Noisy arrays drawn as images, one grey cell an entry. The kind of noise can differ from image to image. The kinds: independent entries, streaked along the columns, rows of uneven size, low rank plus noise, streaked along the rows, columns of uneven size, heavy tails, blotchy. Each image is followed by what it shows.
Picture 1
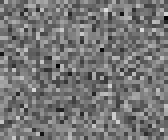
independent entries
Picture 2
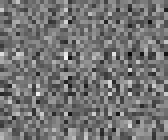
low rank plus noise
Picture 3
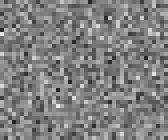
independent entries
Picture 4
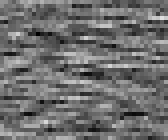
streaked along the rows
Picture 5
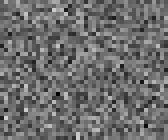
independent entries
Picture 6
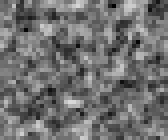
blotchy
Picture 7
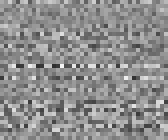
rows of uneven size
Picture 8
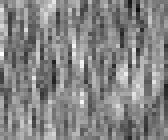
streaked along the columns
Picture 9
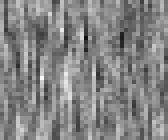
streaked along the columns
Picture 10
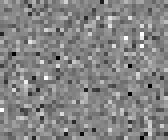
heavy tails
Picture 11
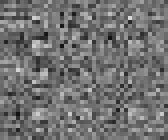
low rank plus noise
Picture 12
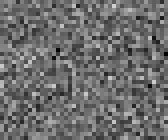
independent entries
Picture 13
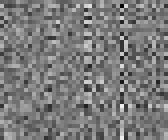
low rank plus noise
